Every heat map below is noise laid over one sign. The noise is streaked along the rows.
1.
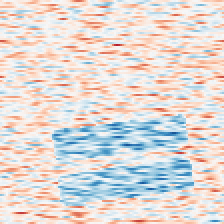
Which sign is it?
equals sign
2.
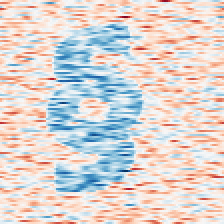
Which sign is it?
section sign
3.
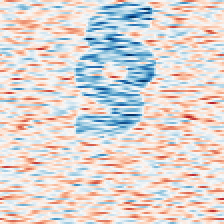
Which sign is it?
section sign
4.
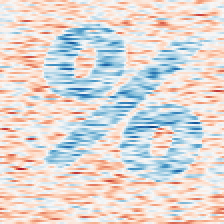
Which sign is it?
percent sign
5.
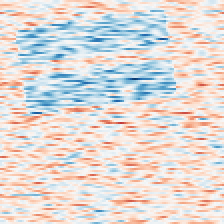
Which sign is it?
equals sign
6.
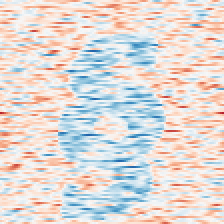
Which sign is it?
section sign
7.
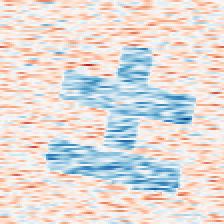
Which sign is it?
plus-minus sign
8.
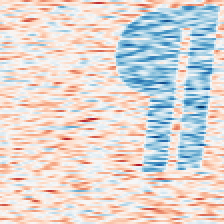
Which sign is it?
pilcrow
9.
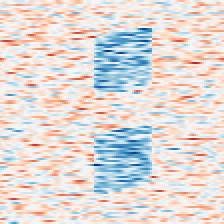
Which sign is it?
colon
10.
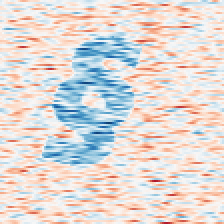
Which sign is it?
section sign
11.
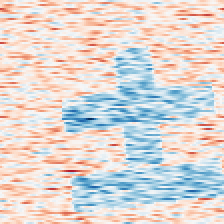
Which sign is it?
plus-minus sign
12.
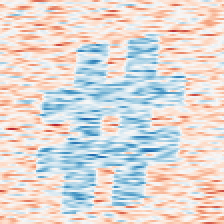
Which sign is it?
hash sign
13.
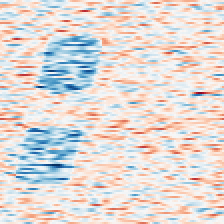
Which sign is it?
colon
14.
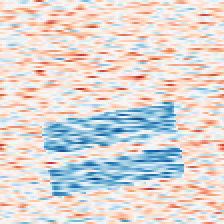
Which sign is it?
equals sign
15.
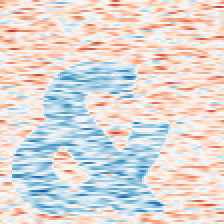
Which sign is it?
ampersand
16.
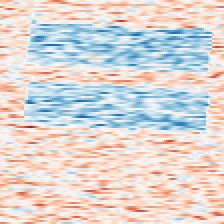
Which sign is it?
equals sign
